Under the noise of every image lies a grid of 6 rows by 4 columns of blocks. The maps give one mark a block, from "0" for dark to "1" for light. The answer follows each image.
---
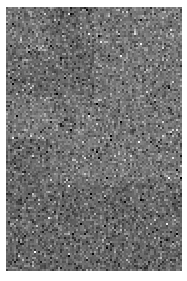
1 0 1 1
0 0 1 1
1 1 1 1
0 1 1 1
0 0 0 0
0 0 0 0
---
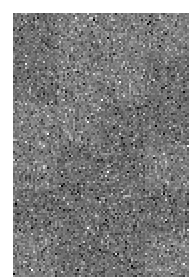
0 1 1 1
0 1 1 0
1 1 0 0
1 0 0 1
0 0 0 0
1 0 0 1
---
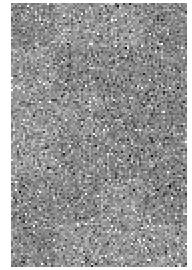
0 1 1 0
1 0 0 0
1 1 0 0
1 0 0 0
0 0 1 0
0 1 1 1
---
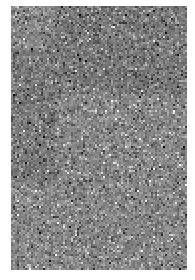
1 0 0 0
0 0 0 0
0 1 1 1
0 1 1 1
1 1 1 1
1 1 1 1
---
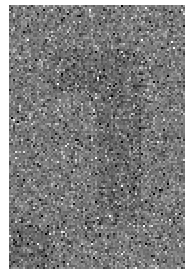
1 1 1 1
1 0 0 1
1 1 0 1
1 1 0 1
1 1 0 1
0 1 1 1
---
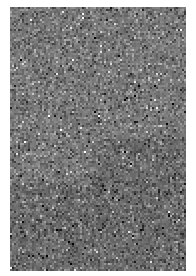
1 1 1 1
1 1 1 1
1 1 1 1
1 1 0 0
0 0 0 0
0 0 0 0
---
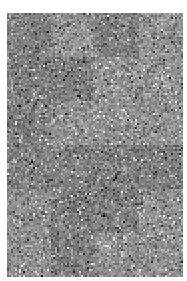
0 1 0 1
0 0 1 1
0 1 1 1
0 0 0 0
1 0 0 1
1 0 1 1
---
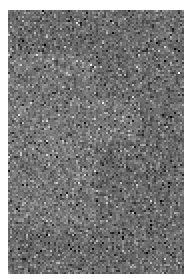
0 0 0 0
1 1 0 0
1 1 1 0
1 1 0 0
1 1 0 0
0 0 0 0
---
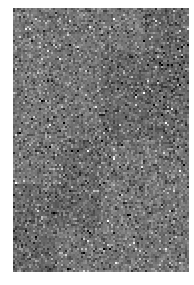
1 1 1 0
1 1 0 0
1 1 0 0
1 0 1 1
0 0 1 1
0 1 1 1
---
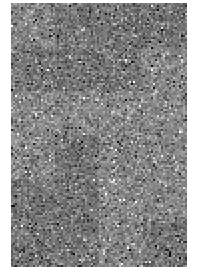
1 0 0 0
0 0 0 1
1 1 1 1
1 0 1 1
0 0 1 1
0 0 1 0
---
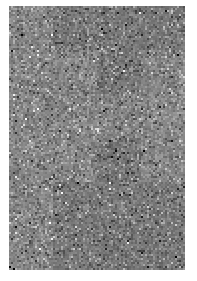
1 0 0 0
1 1 0 1
1 1 1 1
1 1 0 1
1 0 0 0
1 0 0 0
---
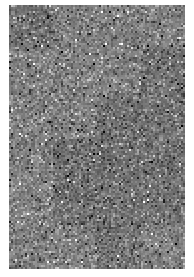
0 1 1 1
1 1 1 0
1 1 0 0
1 0 0 0
1 0 0 0
1 1 0 1
